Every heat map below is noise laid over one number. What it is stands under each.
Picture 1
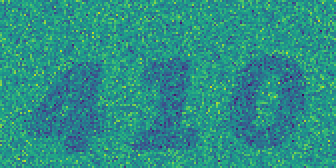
410
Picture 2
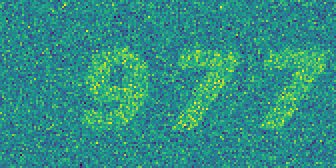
977
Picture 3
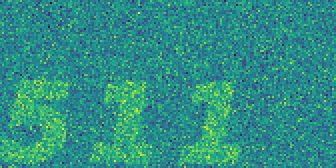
511
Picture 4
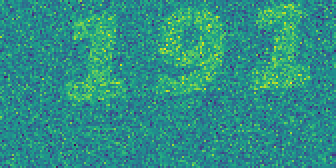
191
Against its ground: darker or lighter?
lighter
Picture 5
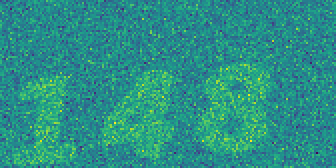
148
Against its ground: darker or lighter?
lighter
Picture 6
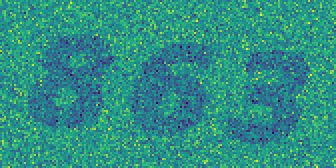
863
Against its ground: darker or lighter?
darker
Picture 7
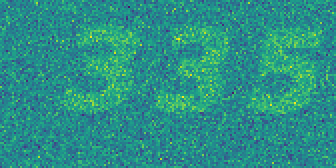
335
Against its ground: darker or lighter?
lighter
